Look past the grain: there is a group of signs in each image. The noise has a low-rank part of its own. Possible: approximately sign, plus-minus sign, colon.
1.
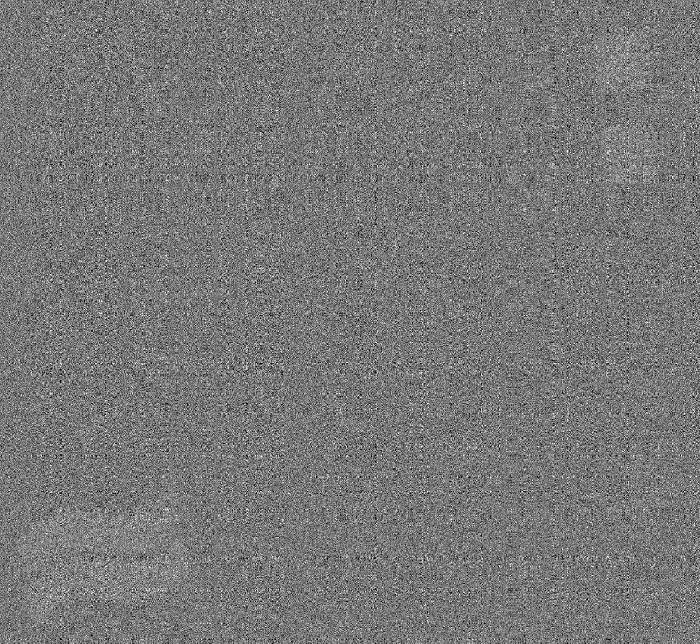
top right: colon; bottom left: approximately sign
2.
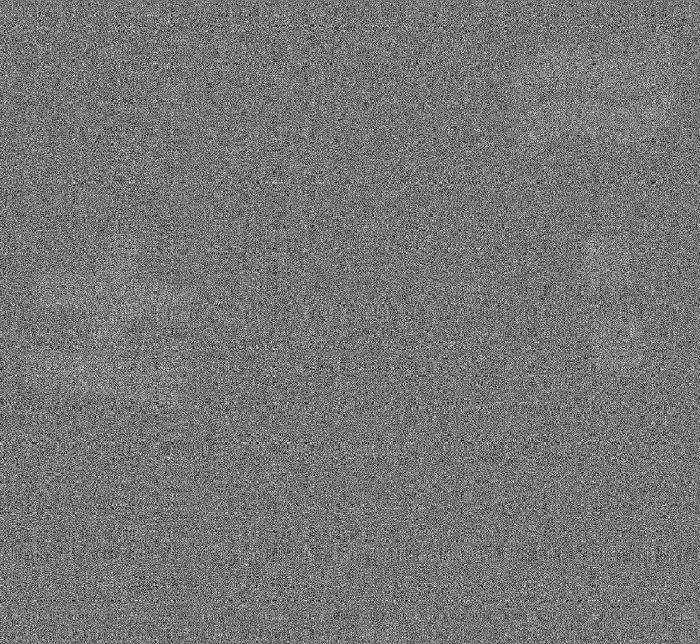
top right: approximately sign; middle left: plus-minus sign; middle right: colon
